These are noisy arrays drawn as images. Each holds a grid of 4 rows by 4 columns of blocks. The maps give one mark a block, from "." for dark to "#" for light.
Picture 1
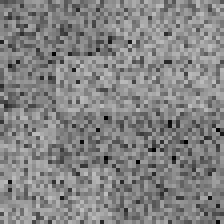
..##
.###
#...
##..
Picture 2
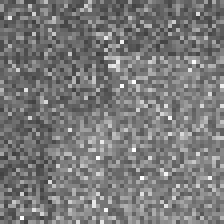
....
..##
.###
.###
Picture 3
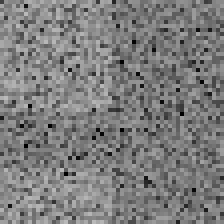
##..
##..
....
##..
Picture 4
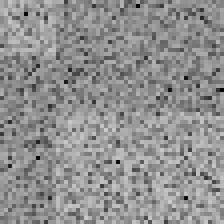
#...
....
.###
.###
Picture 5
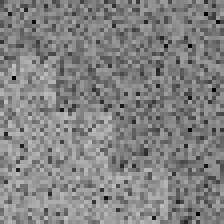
....
#...
##..
###.
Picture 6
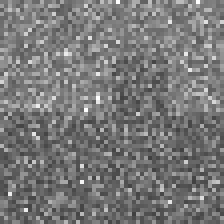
####
##.#
....
....
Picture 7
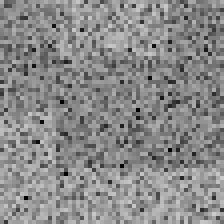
.##.
....
#...
####
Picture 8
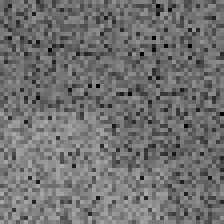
....
....
##..
###.
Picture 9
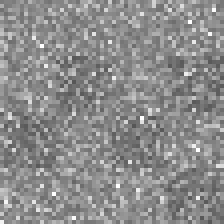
####
#.#.
.#.#
###.
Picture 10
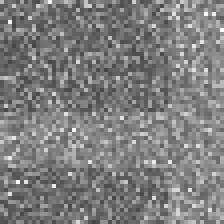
...#
...#
####
...#
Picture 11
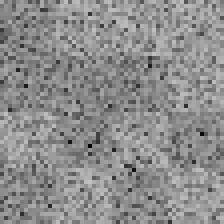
.###
...#
#.#.
.#.#
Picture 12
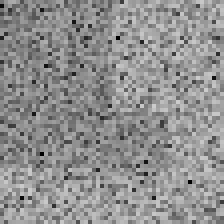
..##
..##
...#
####
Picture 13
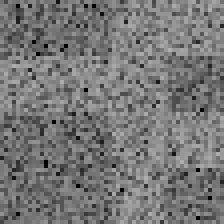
..##
###.
..##
..#.
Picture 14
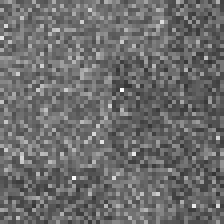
###.
##..
##..
..#.
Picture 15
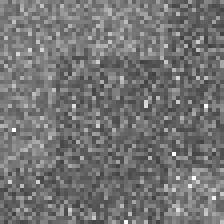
###.
#...
#...
...#
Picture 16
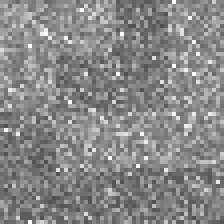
##.#
#..#
.###
....
